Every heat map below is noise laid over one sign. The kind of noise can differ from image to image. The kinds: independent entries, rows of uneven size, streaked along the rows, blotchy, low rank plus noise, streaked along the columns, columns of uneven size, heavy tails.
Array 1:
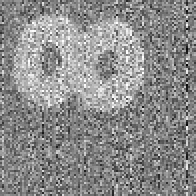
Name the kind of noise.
columns of uneven size
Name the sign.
infinity sign
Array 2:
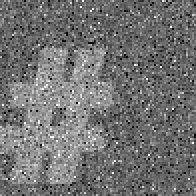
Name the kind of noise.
heavy tails
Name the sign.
hash sign
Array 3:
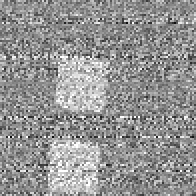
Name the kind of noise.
rows of uneven size
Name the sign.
colon
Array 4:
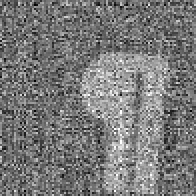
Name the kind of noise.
low rank plus noise
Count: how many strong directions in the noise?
two
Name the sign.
pilcrow
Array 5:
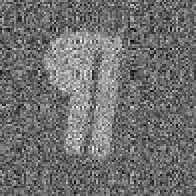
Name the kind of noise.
low rank plus noise
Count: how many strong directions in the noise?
two
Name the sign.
pilcrow
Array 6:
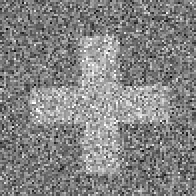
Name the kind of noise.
independent entries
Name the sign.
plus sign
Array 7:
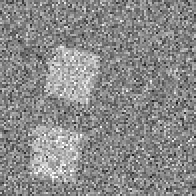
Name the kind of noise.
independent entries
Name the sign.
colon
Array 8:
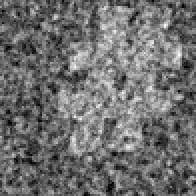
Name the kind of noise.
blotchy
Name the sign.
hash sign
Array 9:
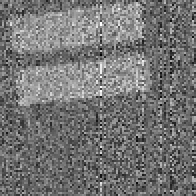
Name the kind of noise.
columns of uneven size
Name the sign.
equals sign
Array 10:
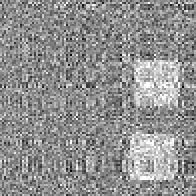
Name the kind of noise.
low rank plus noise
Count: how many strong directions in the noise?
one
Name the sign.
colon
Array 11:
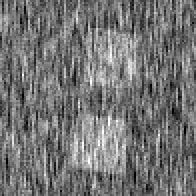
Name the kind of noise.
streaked along the columns
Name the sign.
colon
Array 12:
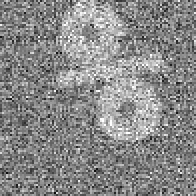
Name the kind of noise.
low rank plus noise
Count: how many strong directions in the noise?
three or four
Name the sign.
percent sign
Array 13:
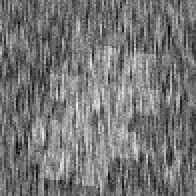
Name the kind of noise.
streaked along the columns
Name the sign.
hash sign
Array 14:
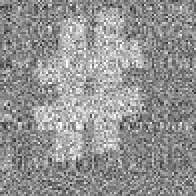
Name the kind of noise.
low rank plus noise
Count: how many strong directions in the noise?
three or four
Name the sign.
hash sign
